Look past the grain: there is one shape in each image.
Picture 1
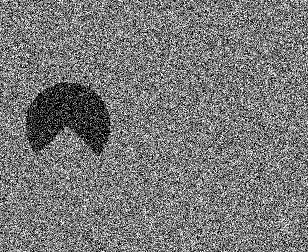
disc with a wedge cut out
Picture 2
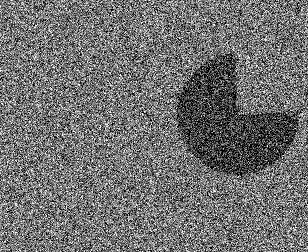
disc with a wedge cut out
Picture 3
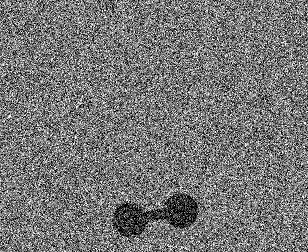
dumbbell
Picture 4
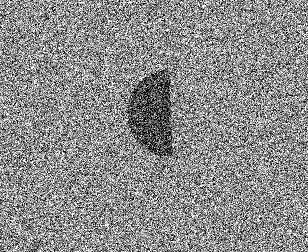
half disc
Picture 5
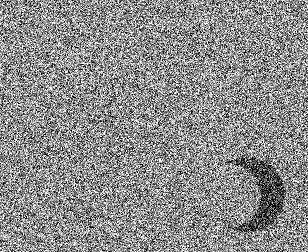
crescent
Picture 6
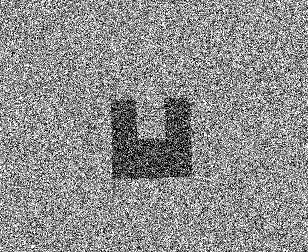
square with a notch
